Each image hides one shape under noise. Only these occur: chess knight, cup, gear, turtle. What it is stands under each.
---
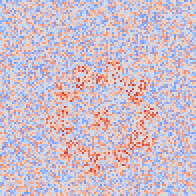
gear
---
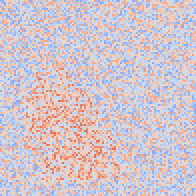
chess knight
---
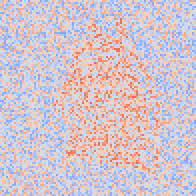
chess knight
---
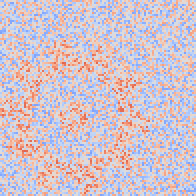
gear
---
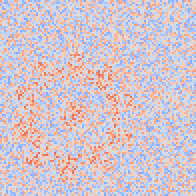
gear
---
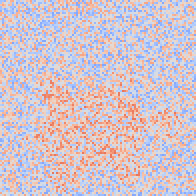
turtle
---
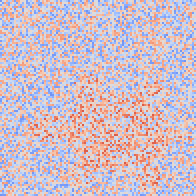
turtle
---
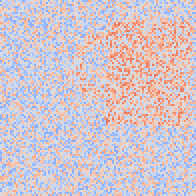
cup
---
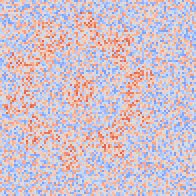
gear
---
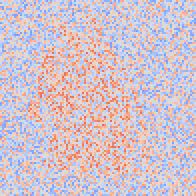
chess knight
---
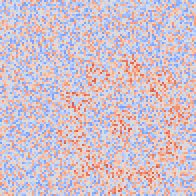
gear
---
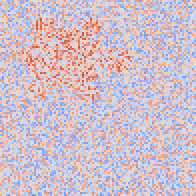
turtle
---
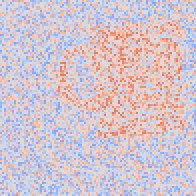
cup
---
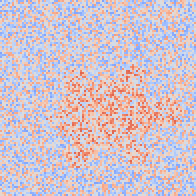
turtle
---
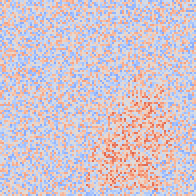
chess knight
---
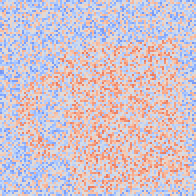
cup
